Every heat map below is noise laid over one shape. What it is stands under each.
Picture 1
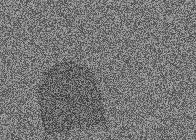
ghost
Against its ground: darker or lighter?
darker
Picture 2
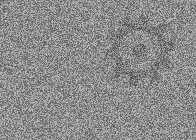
gear
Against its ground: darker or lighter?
darker
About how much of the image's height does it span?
half
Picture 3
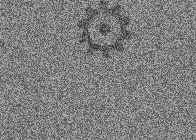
gear
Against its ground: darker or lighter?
darker
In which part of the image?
top middle
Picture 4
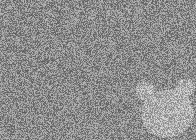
bear's head
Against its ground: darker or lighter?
lighter
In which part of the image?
bottom right
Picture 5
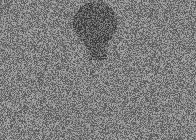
light bulb
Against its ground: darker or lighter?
darker
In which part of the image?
top middle
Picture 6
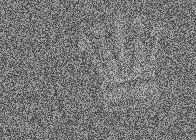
chess queen
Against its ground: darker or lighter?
lighter
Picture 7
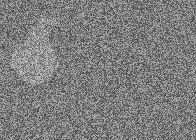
pear
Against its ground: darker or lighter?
lighter
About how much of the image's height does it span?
half
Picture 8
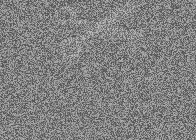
pair of scissors
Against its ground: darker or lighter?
lighter
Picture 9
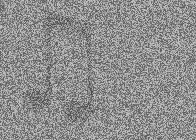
pair of musical notes
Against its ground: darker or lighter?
darker
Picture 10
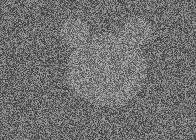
bear's head
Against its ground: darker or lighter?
lighter
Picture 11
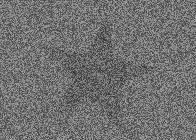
star
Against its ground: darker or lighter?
darker
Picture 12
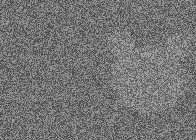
bear's head
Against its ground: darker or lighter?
lighter
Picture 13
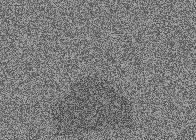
cloud
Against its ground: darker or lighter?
darker
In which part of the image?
bottom middle
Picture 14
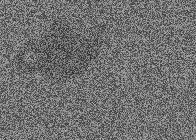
teapot
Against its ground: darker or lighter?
darker
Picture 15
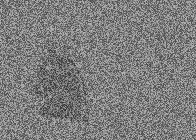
chess knight
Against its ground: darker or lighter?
darker
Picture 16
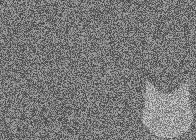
cat's head
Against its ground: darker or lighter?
lighter
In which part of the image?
bottom right
